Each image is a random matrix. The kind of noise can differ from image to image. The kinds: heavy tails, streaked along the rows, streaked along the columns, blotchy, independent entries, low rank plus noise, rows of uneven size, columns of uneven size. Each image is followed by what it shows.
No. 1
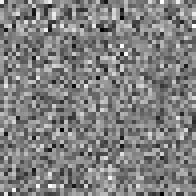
low rank plus noise
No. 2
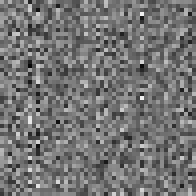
columns of uneven size
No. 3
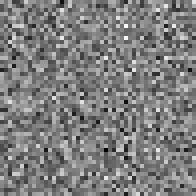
low rank plus noise
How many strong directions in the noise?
two
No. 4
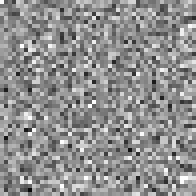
low rank plus noise
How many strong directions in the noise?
two
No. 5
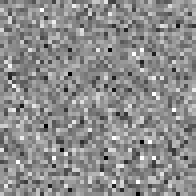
heavy tails
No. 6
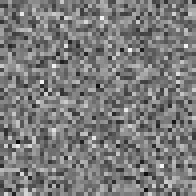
independent entries
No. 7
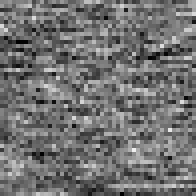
streaked along the rows
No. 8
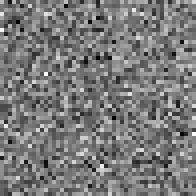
independent entries
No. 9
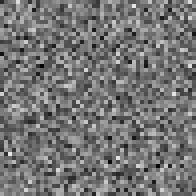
independent entries
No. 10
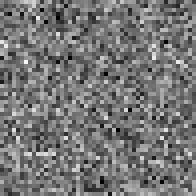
independent entries
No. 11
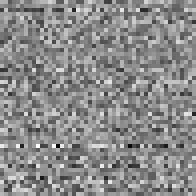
rows of uneven size
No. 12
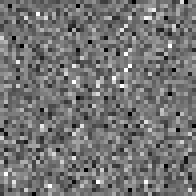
heavy tails
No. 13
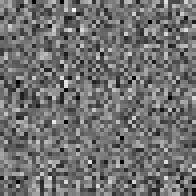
low rank plus noise
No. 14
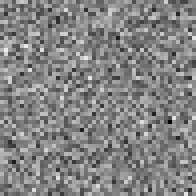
independent entries
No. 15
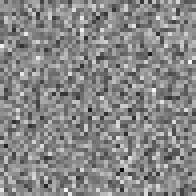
independent entries
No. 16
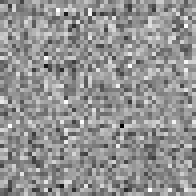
low rank plus noise
